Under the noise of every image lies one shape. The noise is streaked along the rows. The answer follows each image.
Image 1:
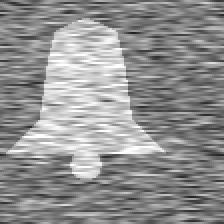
bell
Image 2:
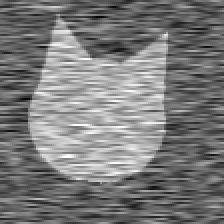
cat's head
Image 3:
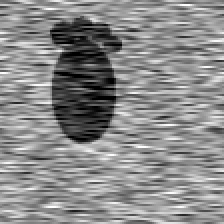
footprint
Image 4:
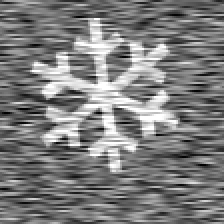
snowflake
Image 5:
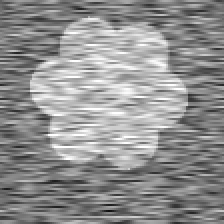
flower
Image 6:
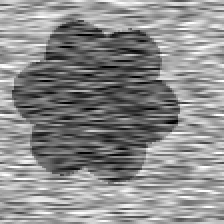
flower
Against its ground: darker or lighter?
darker
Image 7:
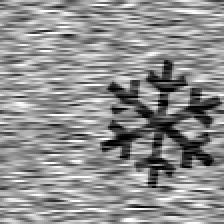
snowflake
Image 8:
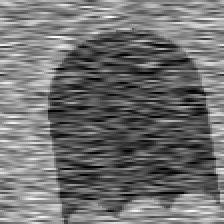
ghost
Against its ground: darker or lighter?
darker
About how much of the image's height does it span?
nearly all
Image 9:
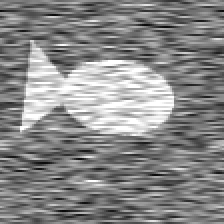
fish
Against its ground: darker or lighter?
lighter
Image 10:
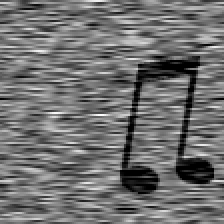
pair of musical notes
